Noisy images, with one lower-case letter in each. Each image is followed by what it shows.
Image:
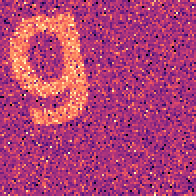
g
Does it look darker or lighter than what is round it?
lighter
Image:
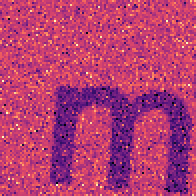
m
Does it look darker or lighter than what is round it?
darker
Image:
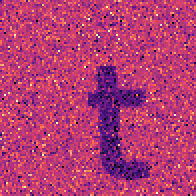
t
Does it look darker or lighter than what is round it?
darker
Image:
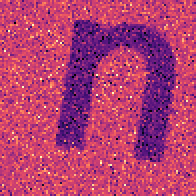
n
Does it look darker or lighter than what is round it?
darker
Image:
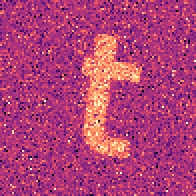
t
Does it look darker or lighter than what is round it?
lighter
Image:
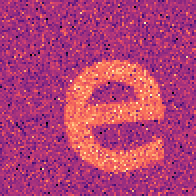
e
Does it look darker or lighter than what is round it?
lighter
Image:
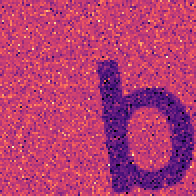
b
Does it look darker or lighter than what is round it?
darker
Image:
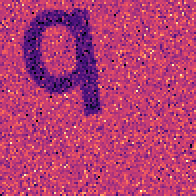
q
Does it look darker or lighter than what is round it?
darker
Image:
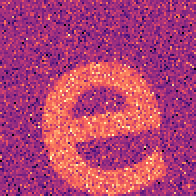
e
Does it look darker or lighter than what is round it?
lighter
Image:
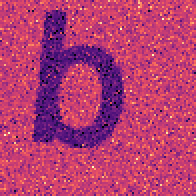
b
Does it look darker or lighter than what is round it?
darker
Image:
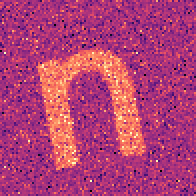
n
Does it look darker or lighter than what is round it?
lighter
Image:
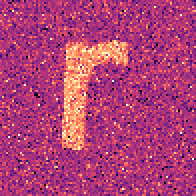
r
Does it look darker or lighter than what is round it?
lighter
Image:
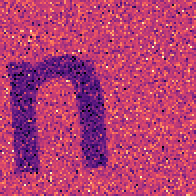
n
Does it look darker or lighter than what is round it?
darker
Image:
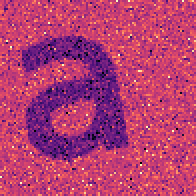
a
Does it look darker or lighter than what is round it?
darker
